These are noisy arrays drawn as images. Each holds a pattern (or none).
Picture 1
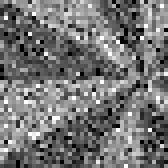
spokes from one point
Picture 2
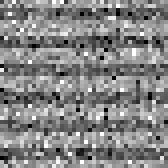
horizontal stripes
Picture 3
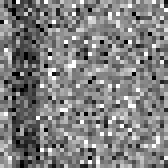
one vertical stripe
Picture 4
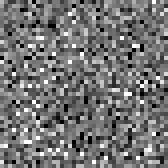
only noise
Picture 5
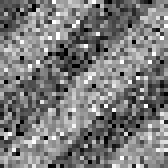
diagonal stripes
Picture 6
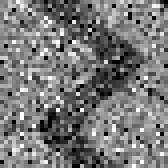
a wavy band
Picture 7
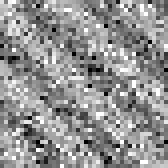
diagonal stripes
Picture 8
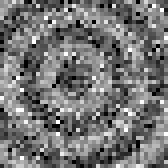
rings round one point
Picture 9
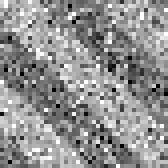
diagonal stripes
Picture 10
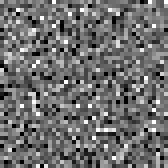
only noise
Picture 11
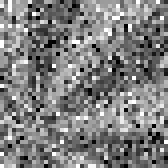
spokes from one point
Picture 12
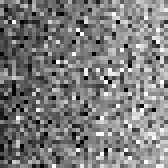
a smooth slope
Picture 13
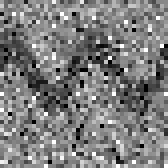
a wavy band
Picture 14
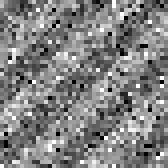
diagonal stripes
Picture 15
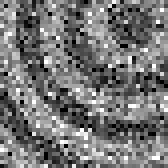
rings round one point
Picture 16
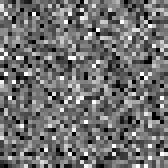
only noise
